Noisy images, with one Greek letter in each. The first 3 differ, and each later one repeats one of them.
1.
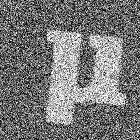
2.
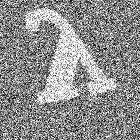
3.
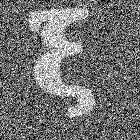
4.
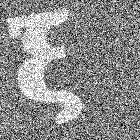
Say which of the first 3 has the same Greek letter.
3
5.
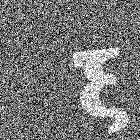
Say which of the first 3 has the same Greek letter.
3
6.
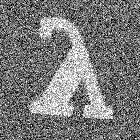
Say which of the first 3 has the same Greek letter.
2
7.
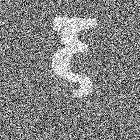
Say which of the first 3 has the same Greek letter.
3
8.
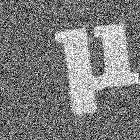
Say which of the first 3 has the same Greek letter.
1
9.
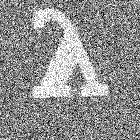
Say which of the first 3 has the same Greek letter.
2
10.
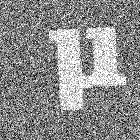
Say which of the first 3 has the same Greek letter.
1
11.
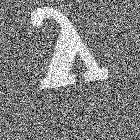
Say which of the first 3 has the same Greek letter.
2
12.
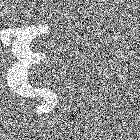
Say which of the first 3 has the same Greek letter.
3
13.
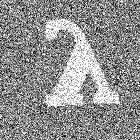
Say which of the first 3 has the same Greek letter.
2
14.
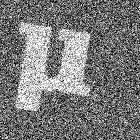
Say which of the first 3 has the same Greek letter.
1
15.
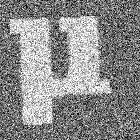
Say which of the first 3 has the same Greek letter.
1
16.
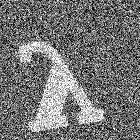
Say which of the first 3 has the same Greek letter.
2
